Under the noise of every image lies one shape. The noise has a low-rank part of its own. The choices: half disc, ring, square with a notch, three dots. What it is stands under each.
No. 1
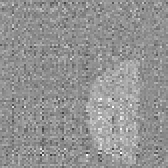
light half disc
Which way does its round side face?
left
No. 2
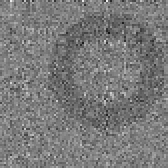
dark ring
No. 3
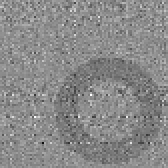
dark ring
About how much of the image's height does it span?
two thirds
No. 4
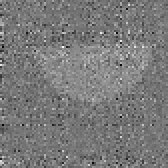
light half disc
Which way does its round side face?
down
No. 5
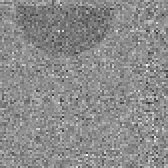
dark half disc
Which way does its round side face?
down
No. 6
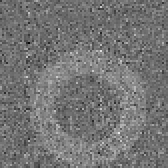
light ring
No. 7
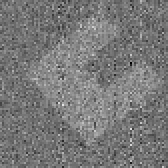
light square with a notch
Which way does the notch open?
up and right
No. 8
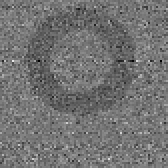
dark ring
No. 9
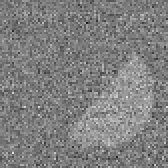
light half disc
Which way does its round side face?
down and right
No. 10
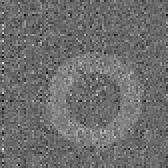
light ring
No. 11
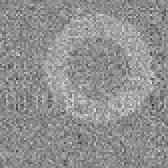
light ring
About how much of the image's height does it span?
two thirds
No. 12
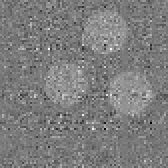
light three dots
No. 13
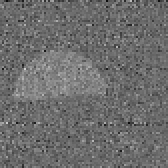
light half disc
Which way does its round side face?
up
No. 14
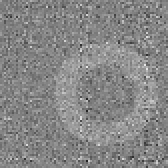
light ring
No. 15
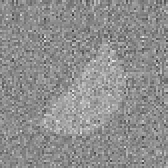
light half disc
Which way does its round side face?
down and right
